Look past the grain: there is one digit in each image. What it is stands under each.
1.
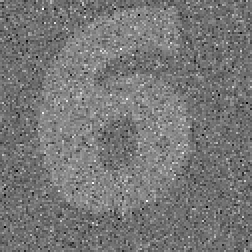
6
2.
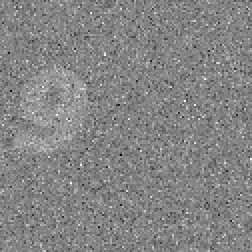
9
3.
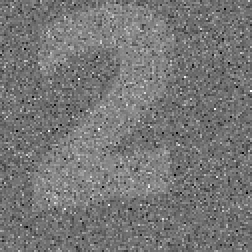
2
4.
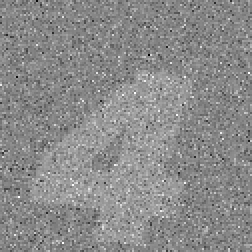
4
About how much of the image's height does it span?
two thirds
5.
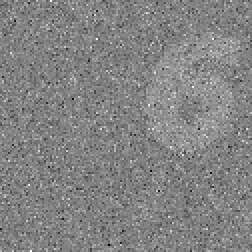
6
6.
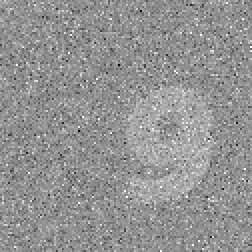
9
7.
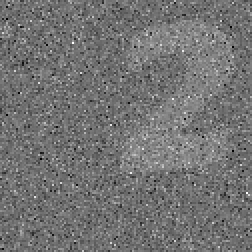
2
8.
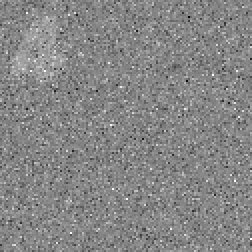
4
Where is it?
top left
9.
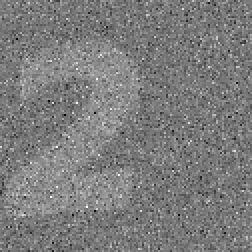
2
